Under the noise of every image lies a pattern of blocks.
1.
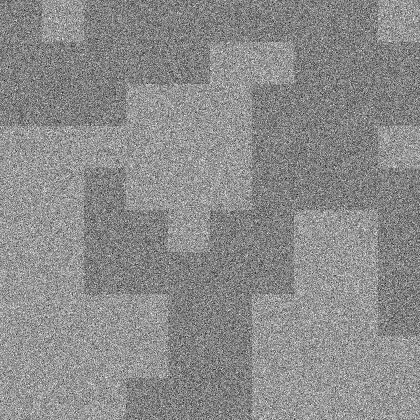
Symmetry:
no symmetry
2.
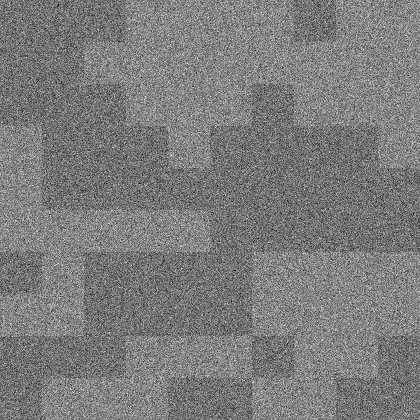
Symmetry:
no symmetry
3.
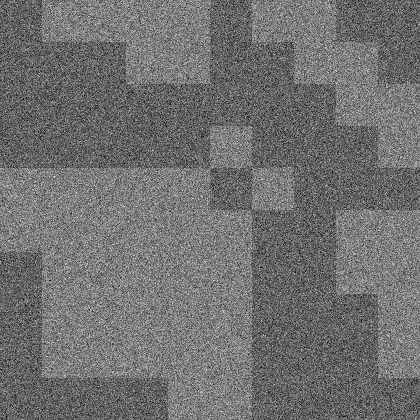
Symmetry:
mirrored about the diagonal from the bottom left
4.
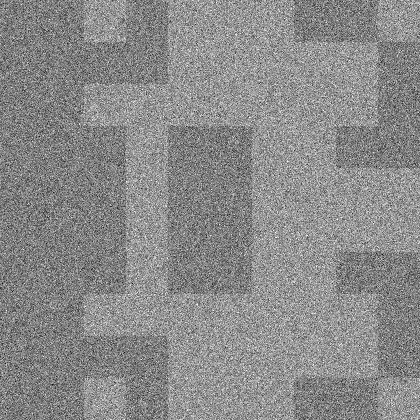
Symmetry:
top and bottom mirror each other
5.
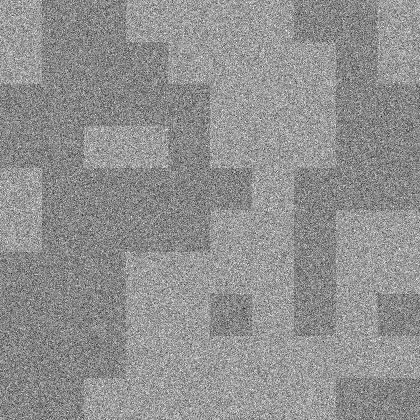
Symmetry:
no symmetry
